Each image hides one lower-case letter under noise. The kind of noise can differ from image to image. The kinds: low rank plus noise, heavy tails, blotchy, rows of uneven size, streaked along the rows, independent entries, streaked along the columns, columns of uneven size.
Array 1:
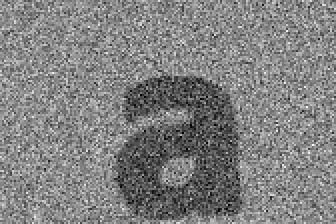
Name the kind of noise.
independent entries
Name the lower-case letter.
a
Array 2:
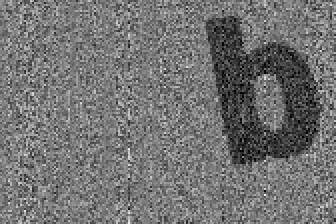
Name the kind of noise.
columns of uneven size
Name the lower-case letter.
b
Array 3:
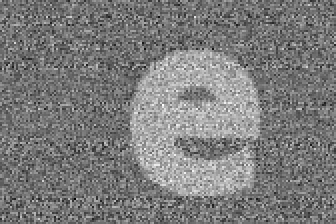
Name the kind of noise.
rows of uneven size
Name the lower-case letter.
e
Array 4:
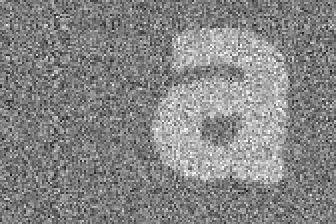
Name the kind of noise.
low rank plus noise
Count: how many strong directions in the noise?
two
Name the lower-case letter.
a
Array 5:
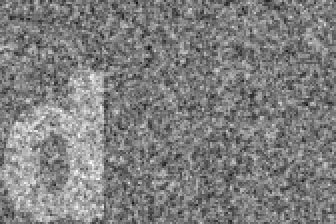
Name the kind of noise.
blotchy
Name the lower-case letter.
d
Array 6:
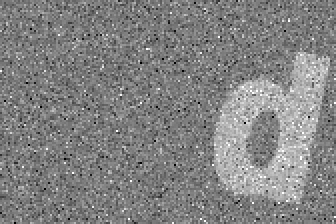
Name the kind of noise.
heavy tails
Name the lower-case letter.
d
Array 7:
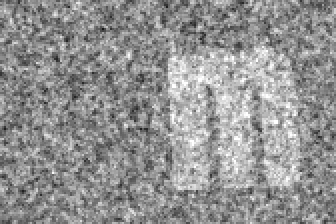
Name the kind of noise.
blotchy
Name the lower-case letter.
m
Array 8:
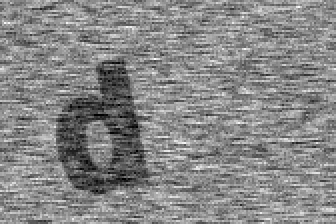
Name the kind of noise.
streaked along the rows
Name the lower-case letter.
d
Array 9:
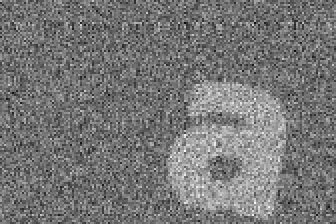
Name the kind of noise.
low rank plus noise
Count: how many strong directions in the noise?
two
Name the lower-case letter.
a
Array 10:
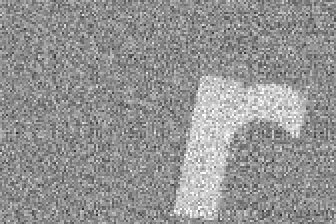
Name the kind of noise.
low rank plus noise
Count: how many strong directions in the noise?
one
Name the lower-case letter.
r
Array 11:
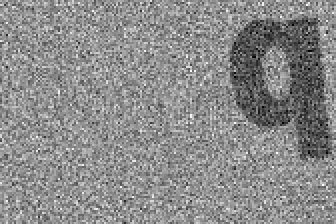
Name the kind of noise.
low rank plus noise
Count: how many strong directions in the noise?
three or four
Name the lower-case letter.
q
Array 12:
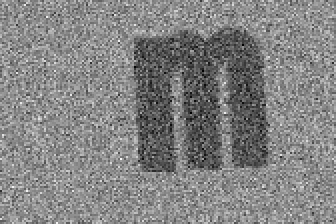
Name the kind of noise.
low rank plus noise
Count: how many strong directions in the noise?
five to eight
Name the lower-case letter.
m
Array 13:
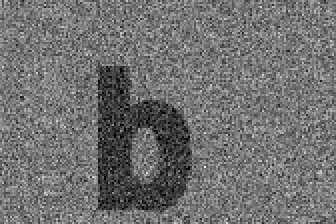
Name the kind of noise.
low rank plus noise
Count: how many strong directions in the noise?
five to eight
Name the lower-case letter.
b
